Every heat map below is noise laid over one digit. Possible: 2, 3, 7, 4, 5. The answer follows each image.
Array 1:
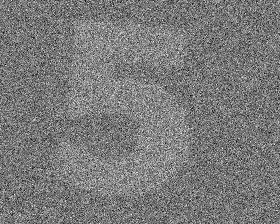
5
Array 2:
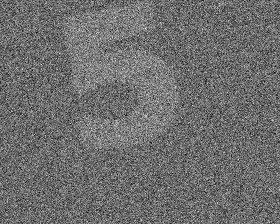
5
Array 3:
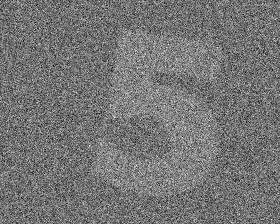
5
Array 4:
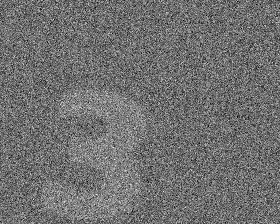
3
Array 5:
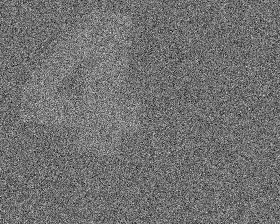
4
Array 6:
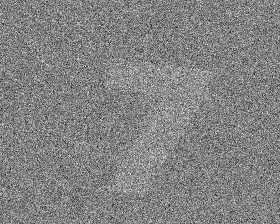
7
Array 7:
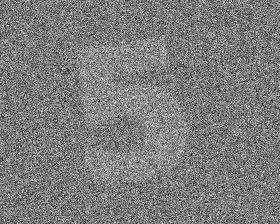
5
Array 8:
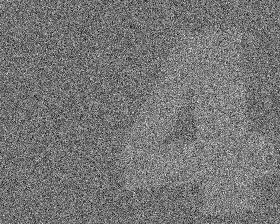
4
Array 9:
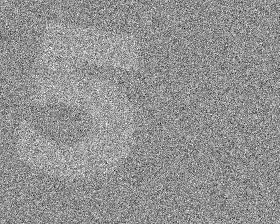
5
